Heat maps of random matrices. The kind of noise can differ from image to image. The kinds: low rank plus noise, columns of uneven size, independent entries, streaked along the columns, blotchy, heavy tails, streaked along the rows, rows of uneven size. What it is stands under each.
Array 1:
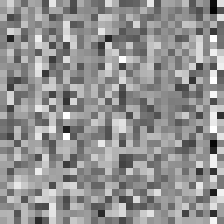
columns of uneven size
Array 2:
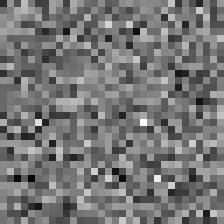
independent entries
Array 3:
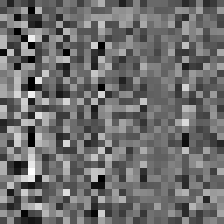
columns of uneven size
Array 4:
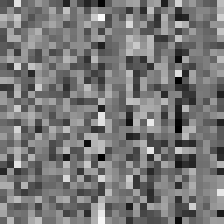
columns of uneven size
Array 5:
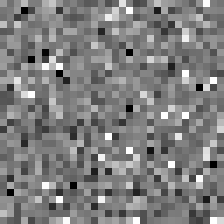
heavy tails
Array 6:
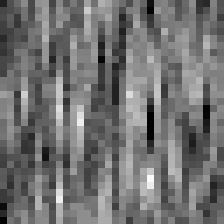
streaked along the columns
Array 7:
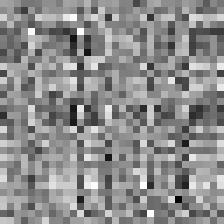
low rank plus noise
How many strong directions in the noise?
one
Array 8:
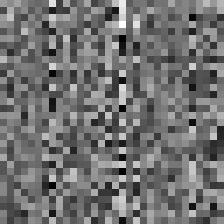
columns of uneven size
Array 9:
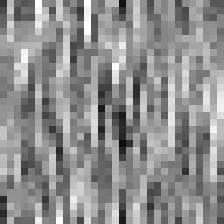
streaked along the columns
